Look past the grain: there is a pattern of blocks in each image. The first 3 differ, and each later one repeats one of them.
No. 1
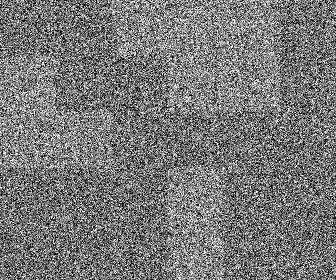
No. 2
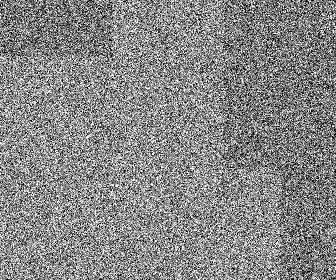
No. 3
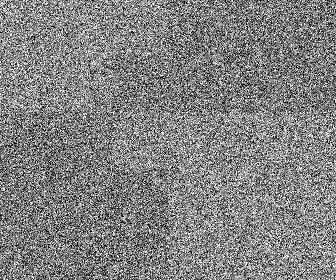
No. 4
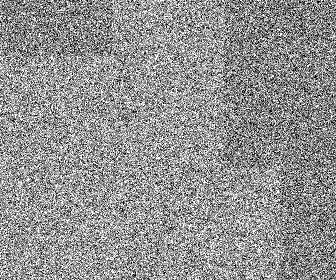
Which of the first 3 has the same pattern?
2
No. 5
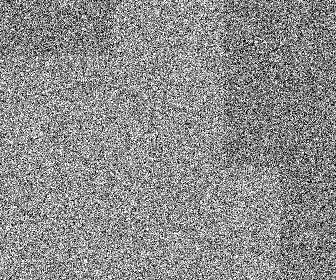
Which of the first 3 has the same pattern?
2
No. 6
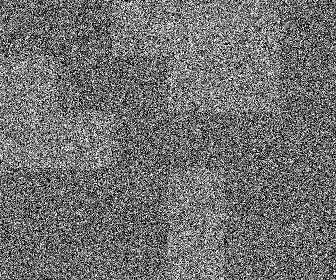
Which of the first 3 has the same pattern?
1
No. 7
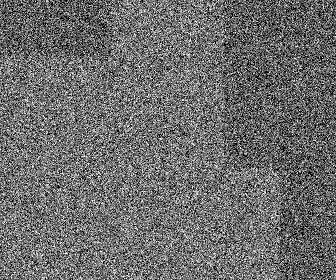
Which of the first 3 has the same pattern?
2
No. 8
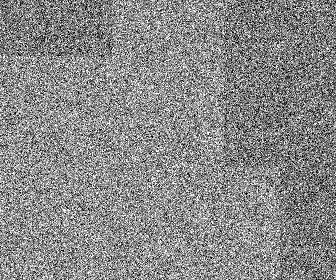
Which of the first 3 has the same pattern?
2
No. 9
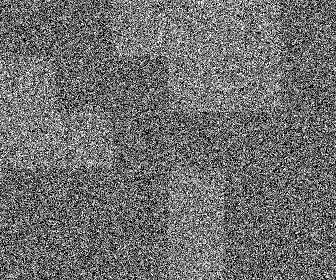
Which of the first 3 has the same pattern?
1
